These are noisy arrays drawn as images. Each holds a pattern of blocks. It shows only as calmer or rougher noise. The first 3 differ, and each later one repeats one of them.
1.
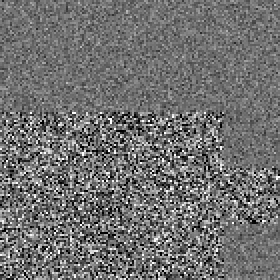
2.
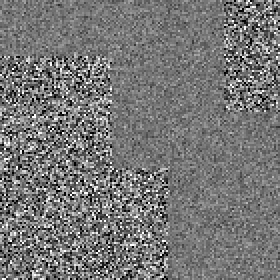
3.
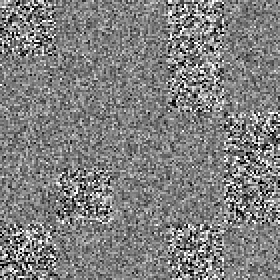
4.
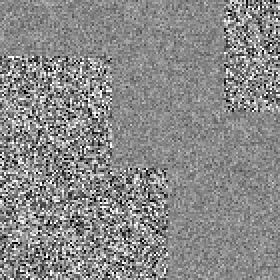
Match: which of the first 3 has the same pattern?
2
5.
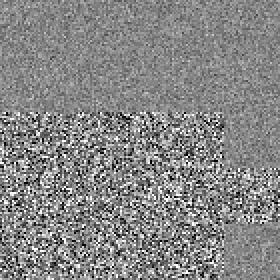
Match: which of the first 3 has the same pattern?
1
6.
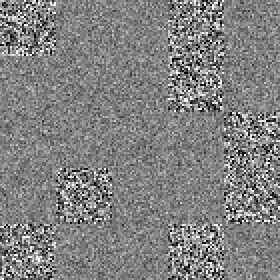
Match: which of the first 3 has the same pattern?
3
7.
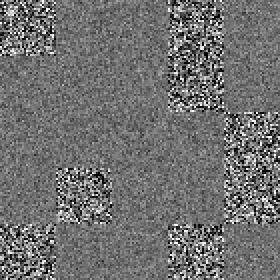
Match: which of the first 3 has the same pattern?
3
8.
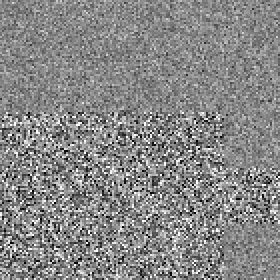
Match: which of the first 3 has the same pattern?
1
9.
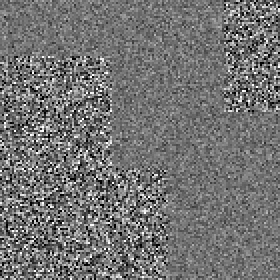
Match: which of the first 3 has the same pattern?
2
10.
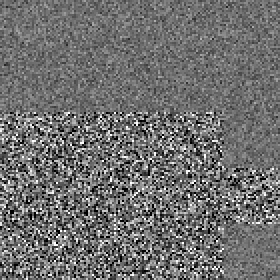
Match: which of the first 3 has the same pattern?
1
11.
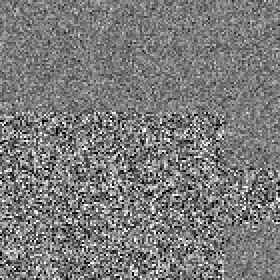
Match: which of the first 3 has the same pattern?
1
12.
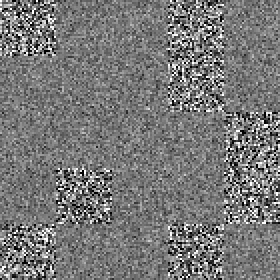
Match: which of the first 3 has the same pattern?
3
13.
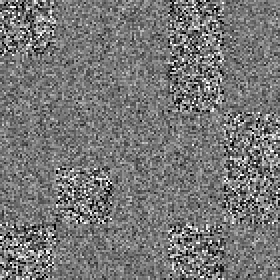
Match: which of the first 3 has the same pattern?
3
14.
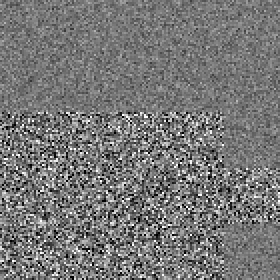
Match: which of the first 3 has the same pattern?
1
